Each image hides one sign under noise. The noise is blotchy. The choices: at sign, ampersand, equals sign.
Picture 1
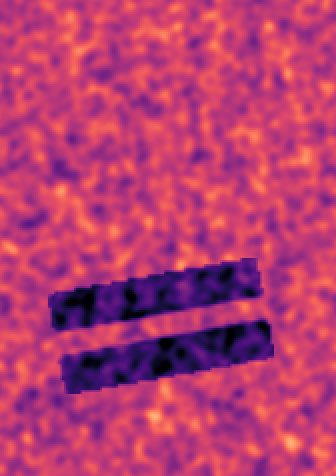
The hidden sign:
equals sign
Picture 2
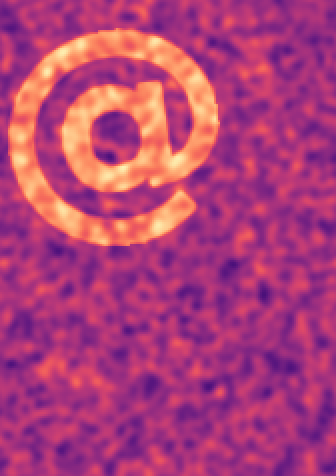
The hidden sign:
at sign
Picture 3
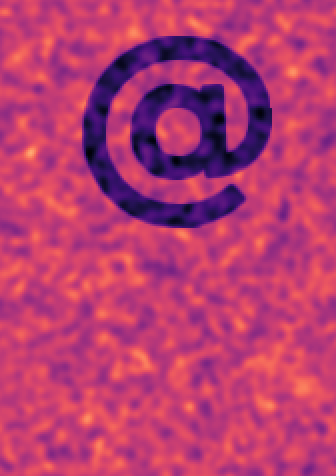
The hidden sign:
at sign
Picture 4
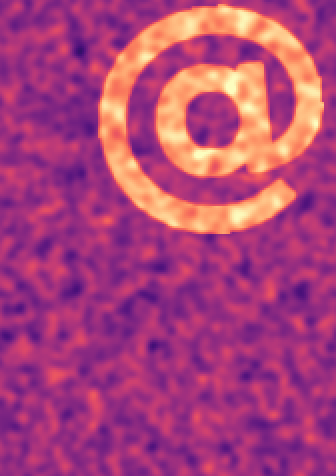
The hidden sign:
at sign
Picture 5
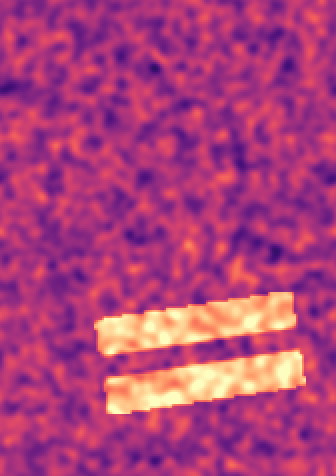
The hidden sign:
equals sign
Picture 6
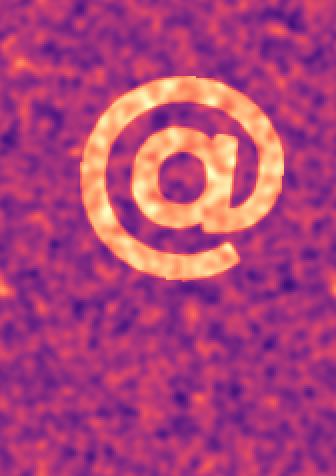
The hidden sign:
at sign
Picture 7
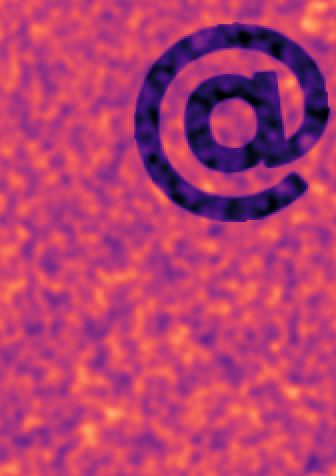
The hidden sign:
at sign
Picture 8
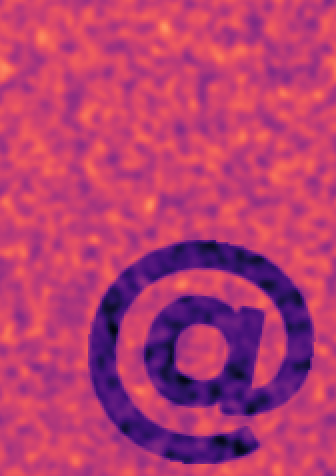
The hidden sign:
at sign
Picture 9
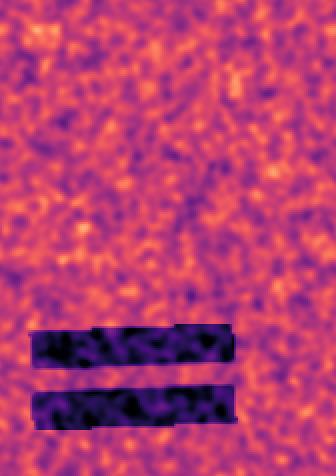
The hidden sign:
equals sign
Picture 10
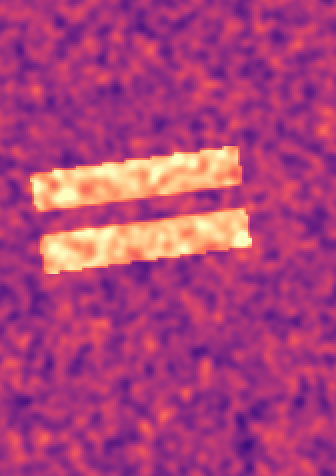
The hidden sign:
equals sign
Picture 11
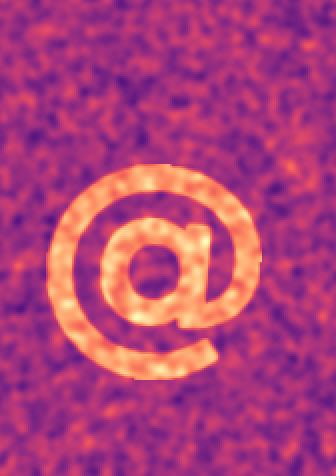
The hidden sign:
at sign
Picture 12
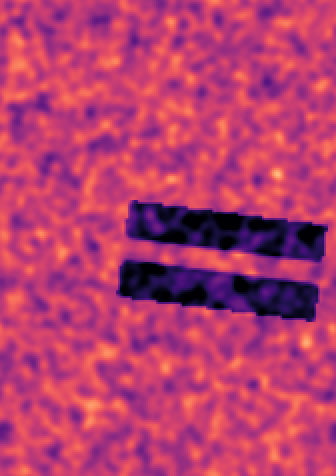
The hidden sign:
equals sign
